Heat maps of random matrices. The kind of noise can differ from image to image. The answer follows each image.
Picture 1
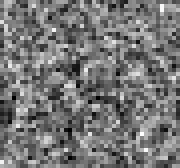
blotchy
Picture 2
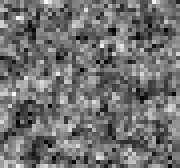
blotchy
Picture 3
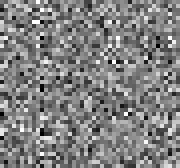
low rank plus noise
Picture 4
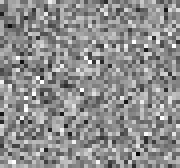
independent entries
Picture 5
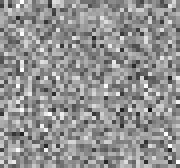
low rank plus noise
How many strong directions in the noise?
five to eight
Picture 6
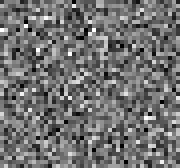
independent entries
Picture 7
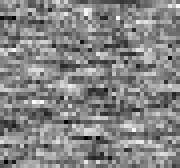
streaked along the rows
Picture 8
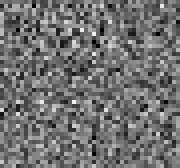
low rank plus noise
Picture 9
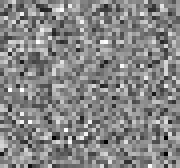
low rank plus noise
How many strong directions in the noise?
two
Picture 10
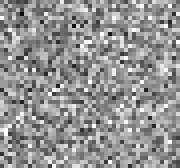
independent entries
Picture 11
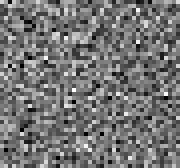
low rank plus noise
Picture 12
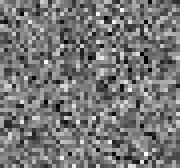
low rank plus noise
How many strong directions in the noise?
five to eight
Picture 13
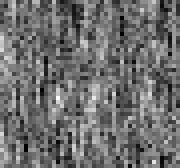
streaked along the columns
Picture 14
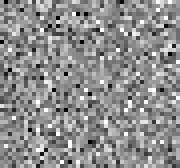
heavy tails
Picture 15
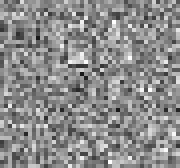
low rank plus noise
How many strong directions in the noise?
two
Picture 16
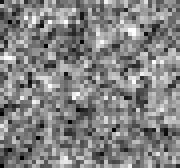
blotchy
